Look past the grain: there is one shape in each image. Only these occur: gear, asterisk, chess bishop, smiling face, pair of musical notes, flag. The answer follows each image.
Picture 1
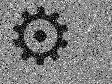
dark gear
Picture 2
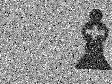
dark chess bishop
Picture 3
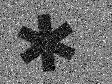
dark asterisk
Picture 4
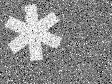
light asterisk
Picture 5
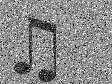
dark pair of musical notes
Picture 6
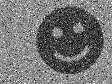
dark smiling face
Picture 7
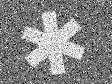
light asterisk
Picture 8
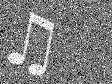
light pair of musical notes
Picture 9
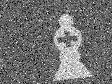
light chess bishop
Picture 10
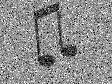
dark pair of musical notes
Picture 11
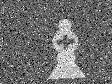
light chess bishop
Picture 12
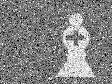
light chess bishop
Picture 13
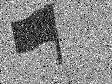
dark flag
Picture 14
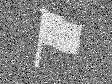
light flag
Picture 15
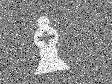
light chess bishop
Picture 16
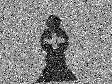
dark chess bishop
